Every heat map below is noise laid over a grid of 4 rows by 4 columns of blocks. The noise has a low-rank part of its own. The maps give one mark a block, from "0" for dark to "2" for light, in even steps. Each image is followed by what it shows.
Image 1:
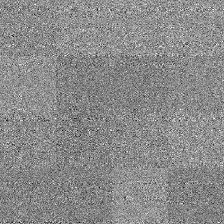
1222
2001
1012
0020
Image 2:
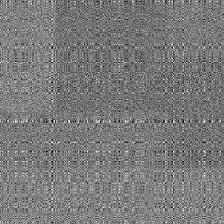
2001
2000
1110
2222
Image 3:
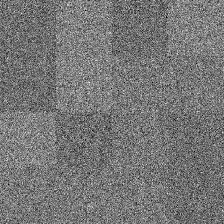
0202
0211
2010
1110
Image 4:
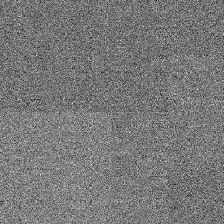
0000
0001
2211
2210
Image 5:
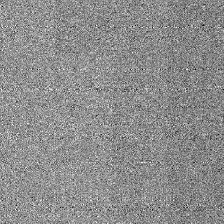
2110
2210
2210
2210
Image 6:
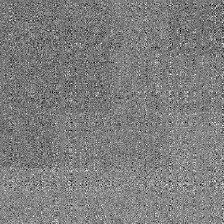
0010
0011
0112
2222
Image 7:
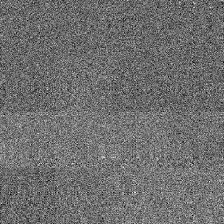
0000
0100
2221
0122
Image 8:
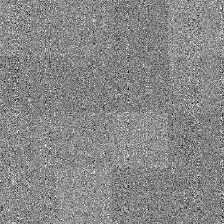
1102
0001
1120
1200
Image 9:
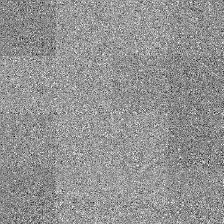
0221
2210
1220
0221
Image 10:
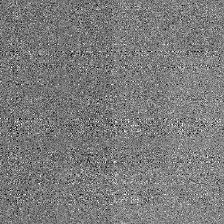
0011
0012
0012
0122
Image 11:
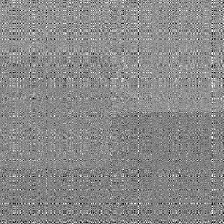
2222
1122
1100
0000
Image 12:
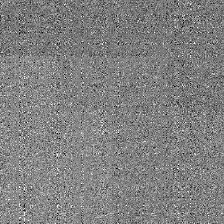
0000
2110
2211
2211
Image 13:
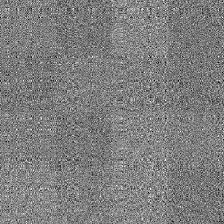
1020
0110
1021
2120
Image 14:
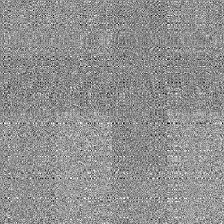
1101
0000
1202
1212
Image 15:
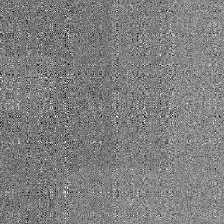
0012
1012
0012
0122
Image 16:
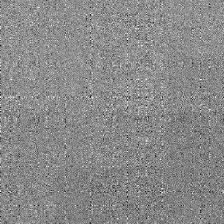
2222
2221
1110
1000
